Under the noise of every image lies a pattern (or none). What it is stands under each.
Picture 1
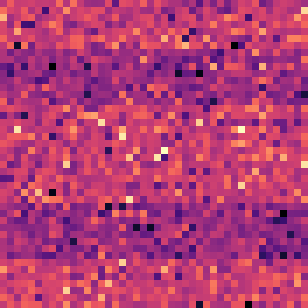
horizontal stripes
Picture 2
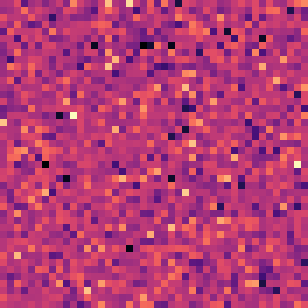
only noise
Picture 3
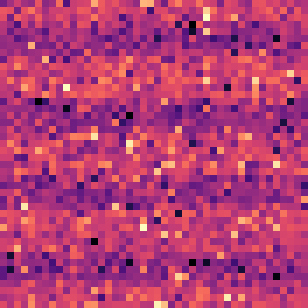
horizontal stripes
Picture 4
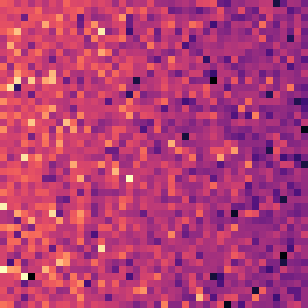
a smooth slope
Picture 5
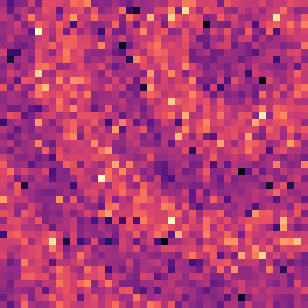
rings round one point
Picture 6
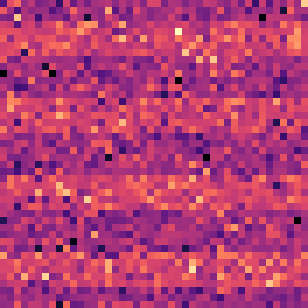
horizontal stripes
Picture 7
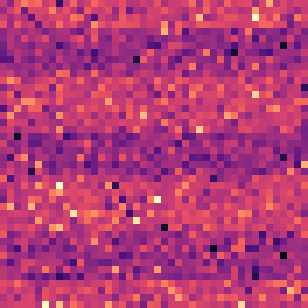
horizontal stripes
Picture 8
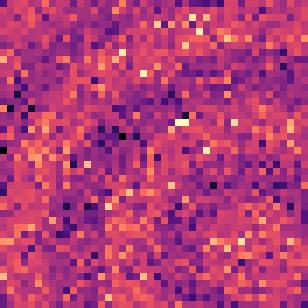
rings round one point
